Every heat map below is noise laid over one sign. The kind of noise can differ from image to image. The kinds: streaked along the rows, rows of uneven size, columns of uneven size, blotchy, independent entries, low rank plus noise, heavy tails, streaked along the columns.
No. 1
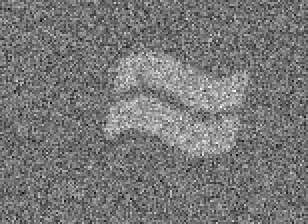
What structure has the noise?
independent entries
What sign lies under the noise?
approximately sign
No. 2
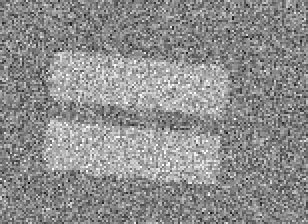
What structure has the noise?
independent entries
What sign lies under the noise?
equals sign
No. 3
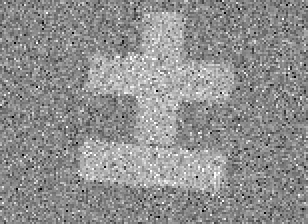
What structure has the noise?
heavy tails
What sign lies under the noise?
plus-minus sign
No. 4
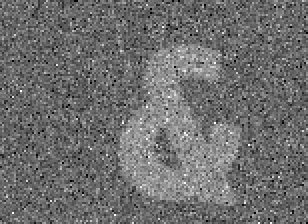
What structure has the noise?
heavy tails
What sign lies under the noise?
ampersand
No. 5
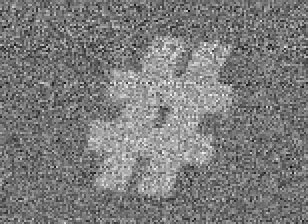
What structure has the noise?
rows of uneven size
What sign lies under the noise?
hash sign
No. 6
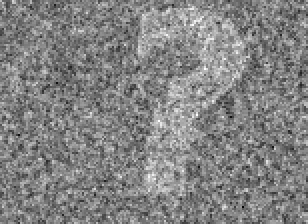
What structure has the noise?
blotchy
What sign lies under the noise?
question mark
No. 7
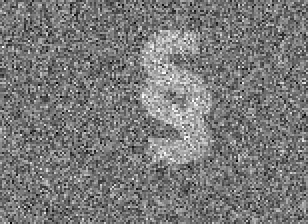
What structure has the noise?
low rank plus noise
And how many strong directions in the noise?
two
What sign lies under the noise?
section sign
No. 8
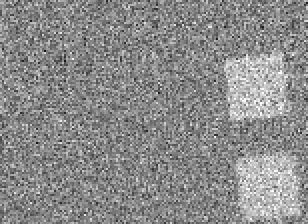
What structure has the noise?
low rank plus noise
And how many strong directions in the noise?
two
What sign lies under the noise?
colon
